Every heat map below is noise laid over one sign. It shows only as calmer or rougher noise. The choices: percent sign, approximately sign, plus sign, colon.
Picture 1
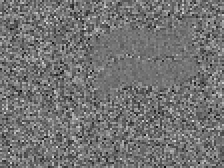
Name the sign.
approximately sign
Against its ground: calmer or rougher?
calmer
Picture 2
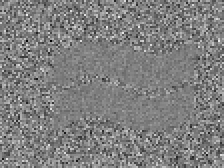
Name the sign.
approximately sign
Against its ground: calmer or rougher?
calmer
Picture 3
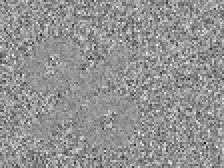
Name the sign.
percent sign
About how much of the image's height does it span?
two thirds
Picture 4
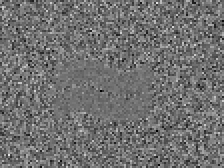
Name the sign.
approximately sign
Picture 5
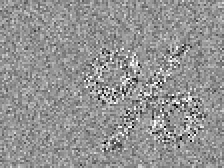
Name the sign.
percent sign
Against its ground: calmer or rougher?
rougher
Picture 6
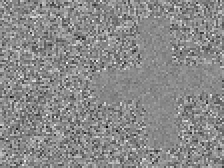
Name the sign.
plus sign
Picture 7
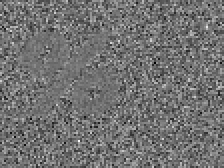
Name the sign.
percent sign
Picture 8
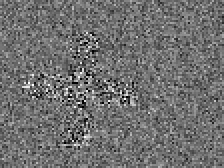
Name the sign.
plus sign
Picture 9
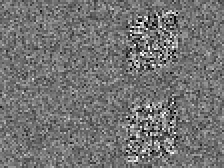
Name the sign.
colon
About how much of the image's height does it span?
nearly all
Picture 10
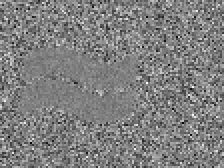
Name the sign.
approximately sign
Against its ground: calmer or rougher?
calmer
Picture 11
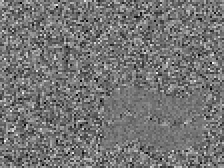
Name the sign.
approximately sign
